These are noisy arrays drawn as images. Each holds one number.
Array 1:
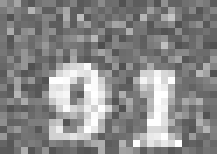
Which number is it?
91
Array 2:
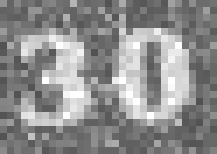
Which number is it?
30
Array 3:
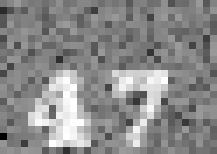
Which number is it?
47
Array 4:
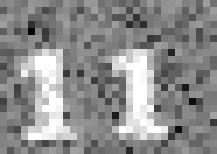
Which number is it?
11
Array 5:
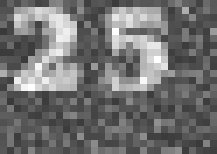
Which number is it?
25
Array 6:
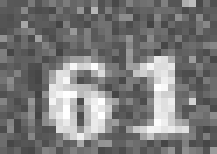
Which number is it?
61
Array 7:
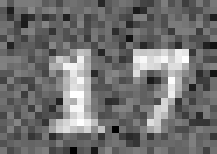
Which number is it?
17
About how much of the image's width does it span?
two thirds
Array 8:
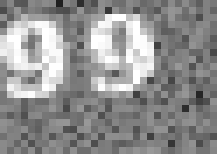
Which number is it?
99
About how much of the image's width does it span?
two thirds
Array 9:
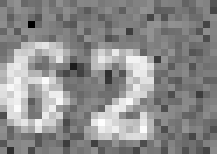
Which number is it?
62
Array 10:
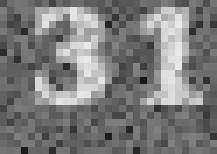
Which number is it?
31
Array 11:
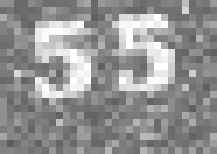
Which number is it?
55
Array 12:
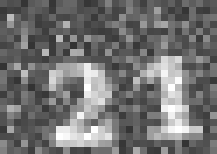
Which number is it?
21
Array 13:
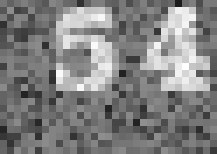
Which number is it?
54
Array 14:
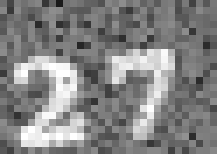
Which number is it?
27
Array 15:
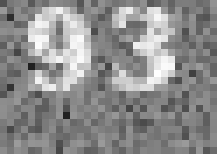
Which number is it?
93
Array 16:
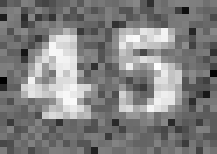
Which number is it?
45
